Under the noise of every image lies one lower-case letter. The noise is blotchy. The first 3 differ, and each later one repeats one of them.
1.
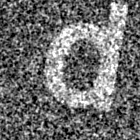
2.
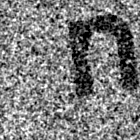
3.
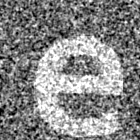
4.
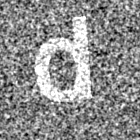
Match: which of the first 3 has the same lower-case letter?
1
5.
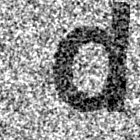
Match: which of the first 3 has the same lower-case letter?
1
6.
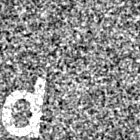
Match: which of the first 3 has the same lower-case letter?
1
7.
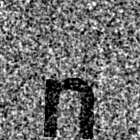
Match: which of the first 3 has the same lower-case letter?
2
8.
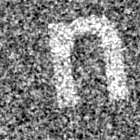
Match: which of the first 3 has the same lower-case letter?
2
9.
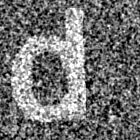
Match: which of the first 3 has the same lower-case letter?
1
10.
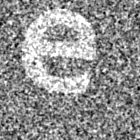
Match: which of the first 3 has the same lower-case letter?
3
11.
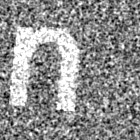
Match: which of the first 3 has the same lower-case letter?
2
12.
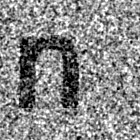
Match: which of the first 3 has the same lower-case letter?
2
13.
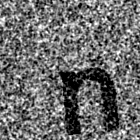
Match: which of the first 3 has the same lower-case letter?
2
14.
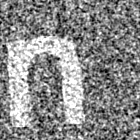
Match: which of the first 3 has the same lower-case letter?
2
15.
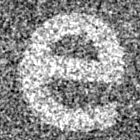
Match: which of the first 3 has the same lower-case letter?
3
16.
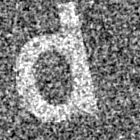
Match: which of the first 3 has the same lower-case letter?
1
